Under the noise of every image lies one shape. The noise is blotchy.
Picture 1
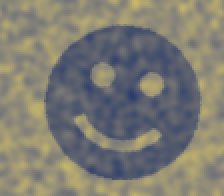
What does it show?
dark smiling face
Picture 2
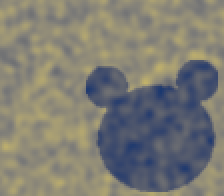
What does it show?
dark bear's head
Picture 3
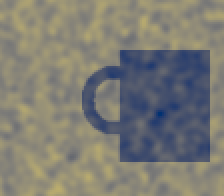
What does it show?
dark cup
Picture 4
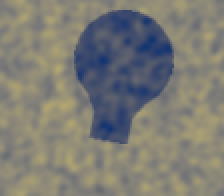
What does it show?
dark light bulb
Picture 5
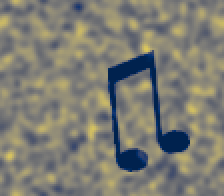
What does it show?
dark pair of musical notes
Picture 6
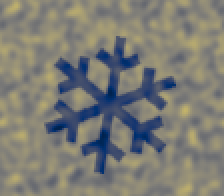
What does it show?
dark snowflake
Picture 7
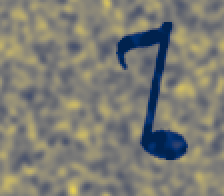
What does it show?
dark musical note
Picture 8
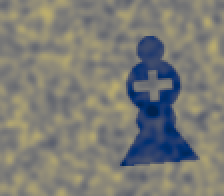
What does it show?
dark chess bishop
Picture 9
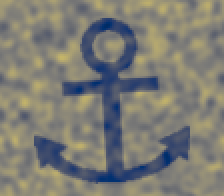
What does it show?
dark anchor
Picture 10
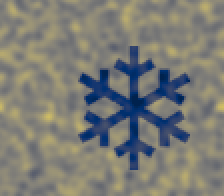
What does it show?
dark snowflake
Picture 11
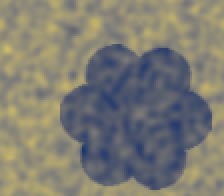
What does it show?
dark flower
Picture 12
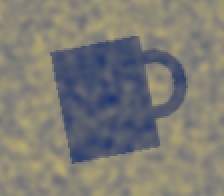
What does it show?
dark cup
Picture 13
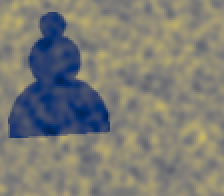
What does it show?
dark chess pawn
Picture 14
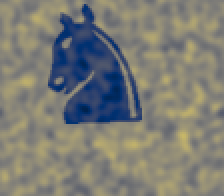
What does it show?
dark chess knight
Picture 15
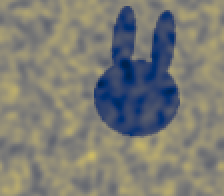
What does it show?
dark rabbit's head
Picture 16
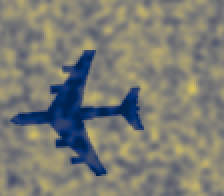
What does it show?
dark airplane
